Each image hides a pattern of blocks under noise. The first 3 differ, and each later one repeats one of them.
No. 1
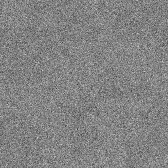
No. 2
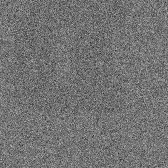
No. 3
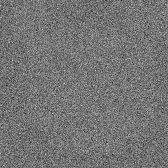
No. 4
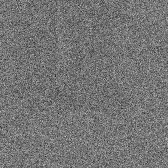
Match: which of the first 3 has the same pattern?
2
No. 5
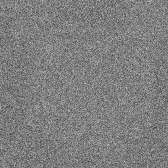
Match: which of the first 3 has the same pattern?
3
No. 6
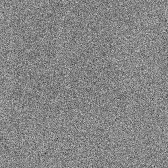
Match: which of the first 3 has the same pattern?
2
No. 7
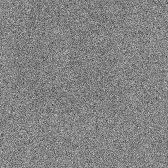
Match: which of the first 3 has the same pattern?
2
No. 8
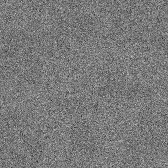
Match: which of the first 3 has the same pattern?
1
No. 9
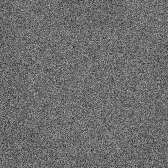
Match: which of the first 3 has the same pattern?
3
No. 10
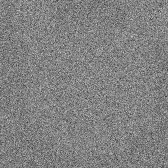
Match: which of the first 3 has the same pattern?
3
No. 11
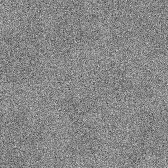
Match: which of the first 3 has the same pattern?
1
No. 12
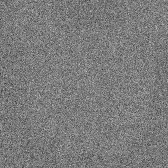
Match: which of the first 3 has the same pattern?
3
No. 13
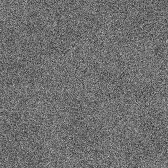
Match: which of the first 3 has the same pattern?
1
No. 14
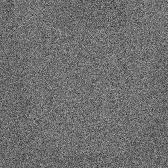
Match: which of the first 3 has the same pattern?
3
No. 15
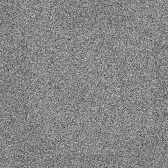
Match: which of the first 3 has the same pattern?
3
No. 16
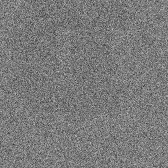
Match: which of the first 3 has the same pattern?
2
